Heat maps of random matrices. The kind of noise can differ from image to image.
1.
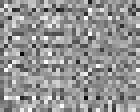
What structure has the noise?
low rank plus noise
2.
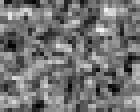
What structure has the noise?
blotchy
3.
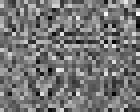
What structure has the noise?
low rank plus noise
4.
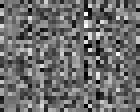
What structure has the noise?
columns of uneven size
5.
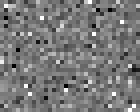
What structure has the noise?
heavy tails
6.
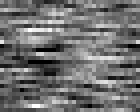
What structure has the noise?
streaked along the rows
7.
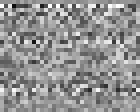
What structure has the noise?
rows of uneven size
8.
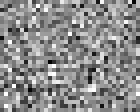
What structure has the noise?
independent entries
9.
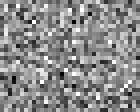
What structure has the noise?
independent entries
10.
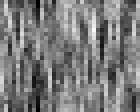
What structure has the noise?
streaked along the columns
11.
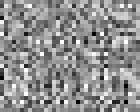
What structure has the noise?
low rank plus noise
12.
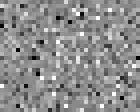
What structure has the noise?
heavy tails
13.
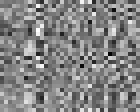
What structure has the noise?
low rank plus noise
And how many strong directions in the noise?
one
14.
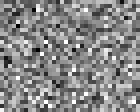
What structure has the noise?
independent entries
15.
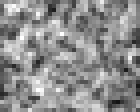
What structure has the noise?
blotchy
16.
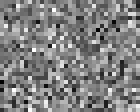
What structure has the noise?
independent entries
